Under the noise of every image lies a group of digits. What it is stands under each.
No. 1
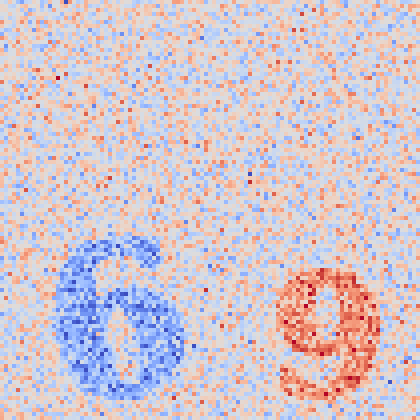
bottom left: blue 6; bottom right: red 9
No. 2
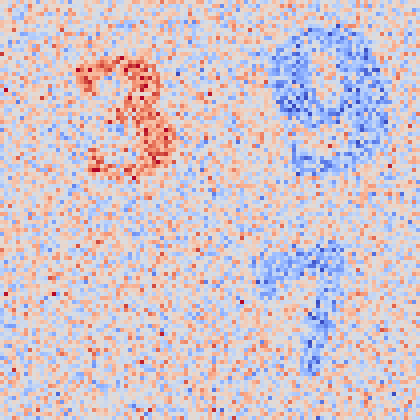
top left: red 3; top right: blue 9; bottom right: blue 7
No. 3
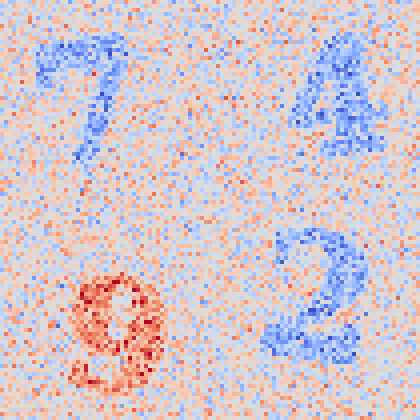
top left: blue 7; top right: blue 4; bottom left: red 9; bottom right: blue 2
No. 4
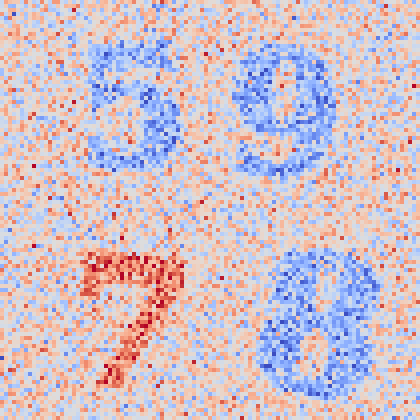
top left: blue 5; top right: blue 9; bottom left: red 7; bottom right: blue 8
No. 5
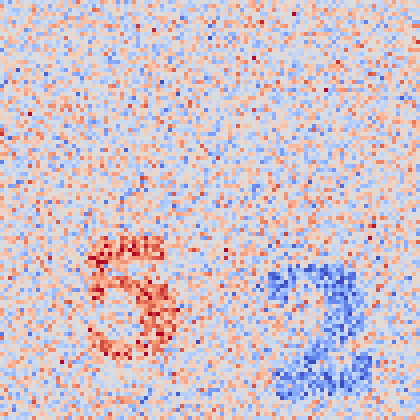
bottom left: red 5; bottom right: blue 2
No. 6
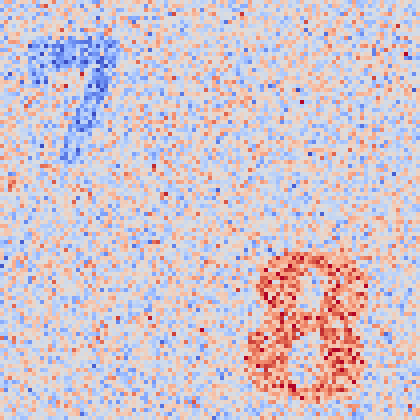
top left: blue 7; bottom right: red 8
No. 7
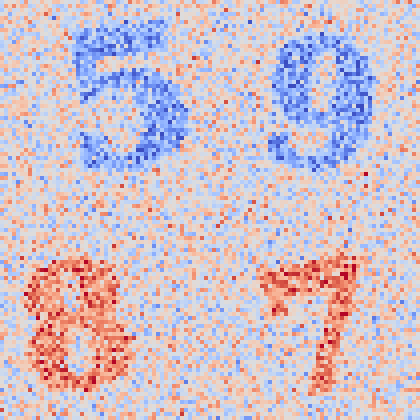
top left: blue 5; top right: blue 9; bottom left: red 8; bottom right: red 7
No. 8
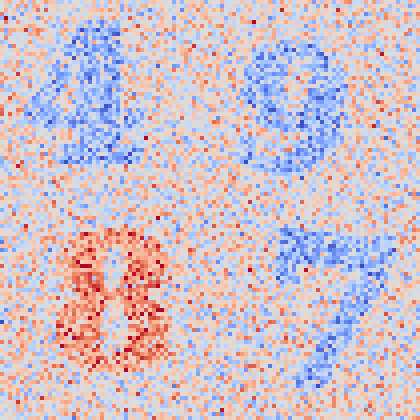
top left: blue 4; top right: blue 9; bottom left: red 8; bottom right: blue 7
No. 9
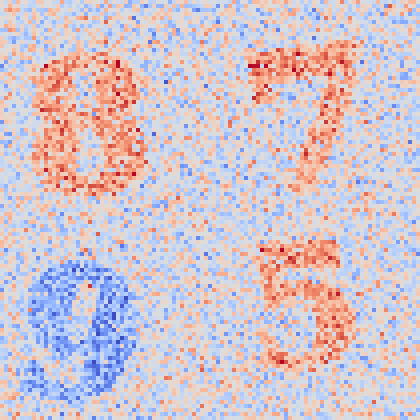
top left: red 8; top right: red 7; bottom left: blue 9; bottom right: red 5
